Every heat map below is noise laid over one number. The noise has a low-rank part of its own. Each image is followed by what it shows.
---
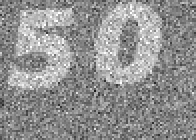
50
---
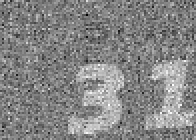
31
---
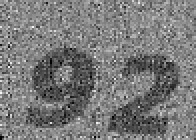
92
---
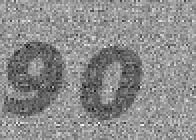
90
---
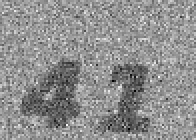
41
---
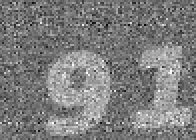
91
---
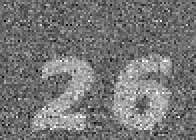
26
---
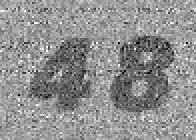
48
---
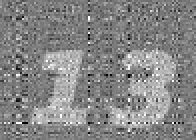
13
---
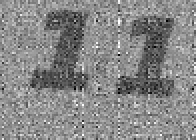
11
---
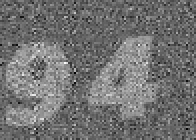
94
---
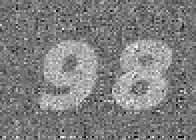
98
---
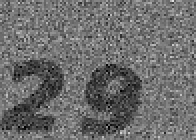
29
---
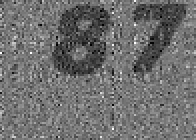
87
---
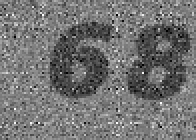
68
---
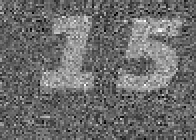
15
